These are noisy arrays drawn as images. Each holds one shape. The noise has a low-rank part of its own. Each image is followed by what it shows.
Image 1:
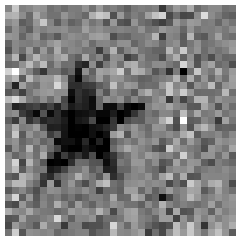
star
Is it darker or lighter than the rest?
darker
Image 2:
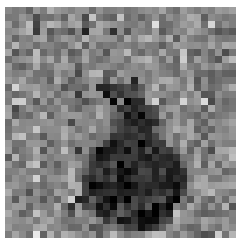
pear
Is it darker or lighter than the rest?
darker
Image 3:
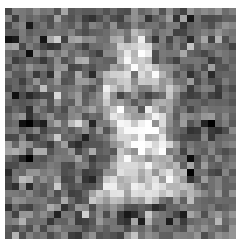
chess bishop
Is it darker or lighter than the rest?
lighter
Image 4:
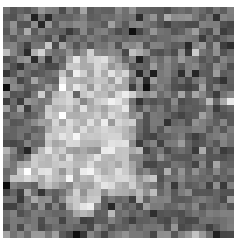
bell
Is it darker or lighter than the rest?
lighter
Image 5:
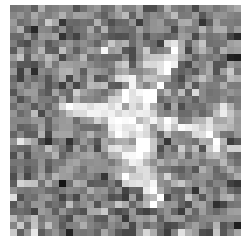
airplane
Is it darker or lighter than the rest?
lighter
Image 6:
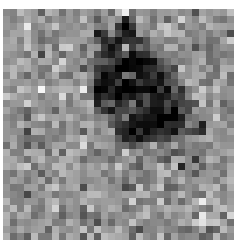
chess knight
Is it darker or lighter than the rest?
darker
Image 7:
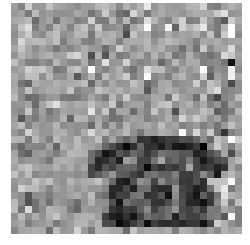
telephone
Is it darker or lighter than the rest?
darker
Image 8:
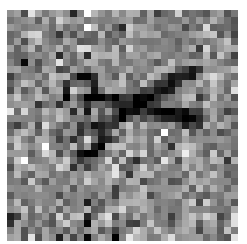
pair of scissors
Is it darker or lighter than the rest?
darker
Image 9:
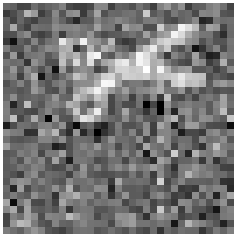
pair of scissors
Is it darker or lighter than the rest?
lighter
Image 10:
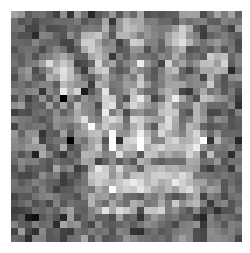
chess queen
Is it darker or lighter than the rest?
lighter
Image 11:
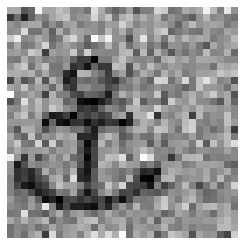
anchor
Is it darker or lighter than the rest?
darker
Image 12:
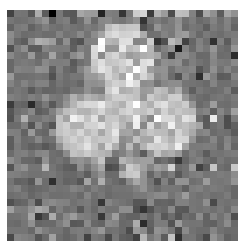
club
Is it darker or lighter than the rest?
lighter
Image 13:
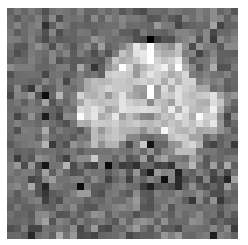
car
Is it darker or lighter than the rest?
lighter
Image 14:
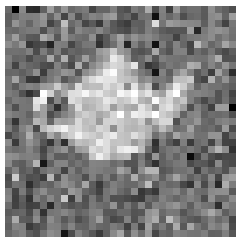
teapot
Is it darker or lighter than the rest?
lighter
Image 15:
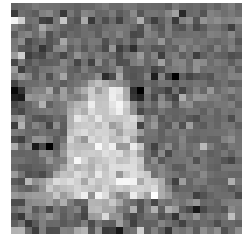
bell
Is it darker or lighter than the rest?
lighter
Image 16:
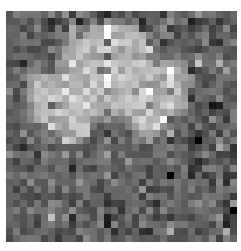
car
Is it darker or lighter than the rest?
lighter
